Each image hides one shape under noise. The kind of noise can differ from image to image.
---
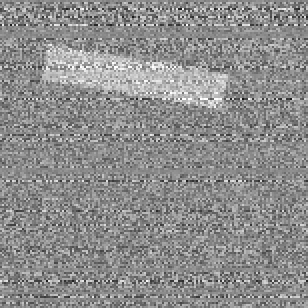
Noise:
rows of uneven size
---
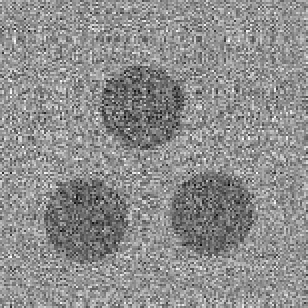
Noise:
low rank plus noise
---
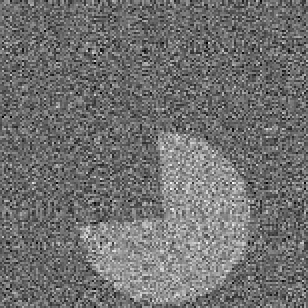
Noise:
low rank plus noise
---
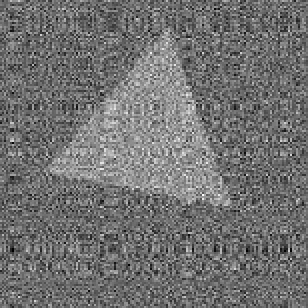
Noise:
low rank plus noise
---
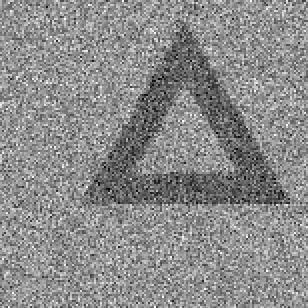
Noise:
independent entries
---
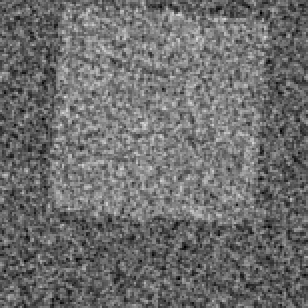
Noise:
blotchy
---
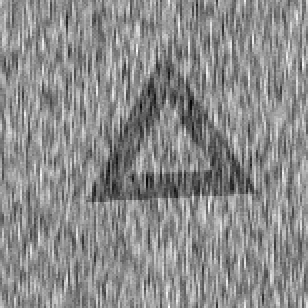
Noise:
streaked along the columns
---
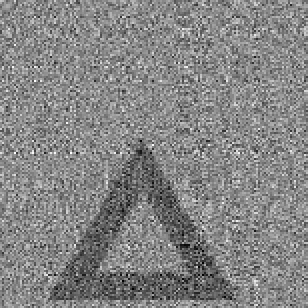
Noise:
low rank plus noise
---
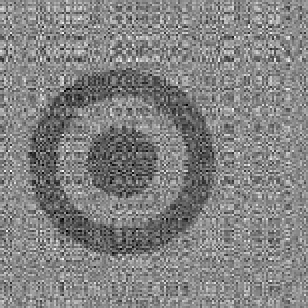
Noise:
low rank plus noise
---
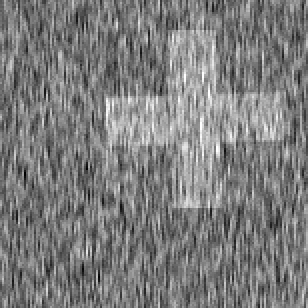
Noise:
streaked along the columns
